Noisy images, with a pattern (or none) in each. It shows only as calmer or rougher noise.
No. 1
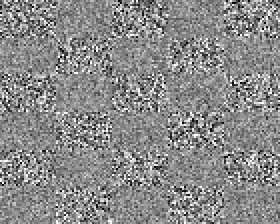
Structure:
a checkerboard
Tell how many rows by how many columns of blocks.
6 by 5
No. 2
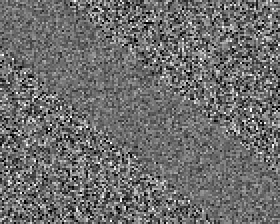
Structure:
a diagonal band
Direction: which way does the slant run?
top left to bottom right
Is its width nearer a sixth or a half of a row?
a half
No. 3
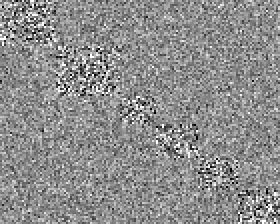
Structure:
blocks along the diagonal
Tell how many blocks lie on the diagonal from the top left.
6
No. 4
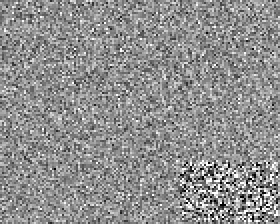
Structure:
one block
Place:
bottom right
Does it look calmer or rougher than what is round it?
rougher
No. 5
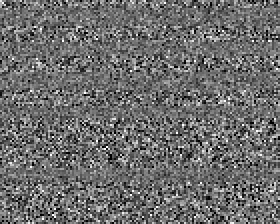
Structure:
bands of rows
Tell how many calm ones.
5
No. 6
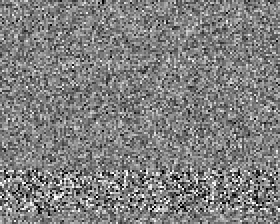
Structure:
one band of rows
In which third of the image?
bottom
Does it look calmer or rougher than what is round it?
rougher
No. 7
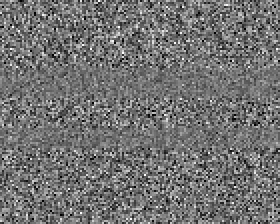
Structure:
bands of rows
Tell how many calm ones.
2
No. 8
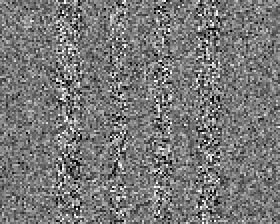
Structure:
bands of columns
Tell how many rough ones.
4
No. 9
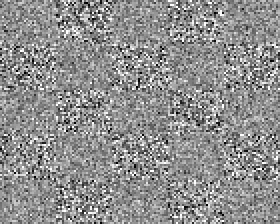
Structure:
a checkerboard
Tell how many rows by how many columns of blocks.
5 by 5
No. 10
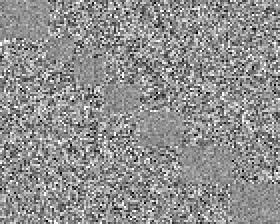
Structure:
blocks along the diagonal
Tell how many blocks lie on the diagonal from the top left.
7
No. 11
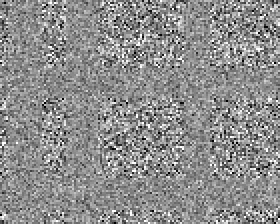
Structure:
bands of rows crossing bands of columns
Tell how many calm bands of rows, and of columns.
2 and 3
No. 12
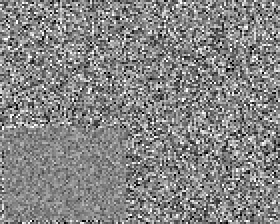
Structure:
one block
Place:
bottom left
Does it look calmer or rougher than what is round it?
calmer
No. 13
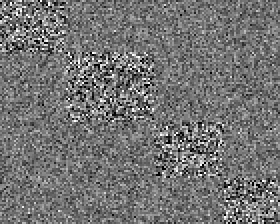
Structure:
blocks along the diagonal
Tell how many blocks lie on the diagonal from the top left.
4
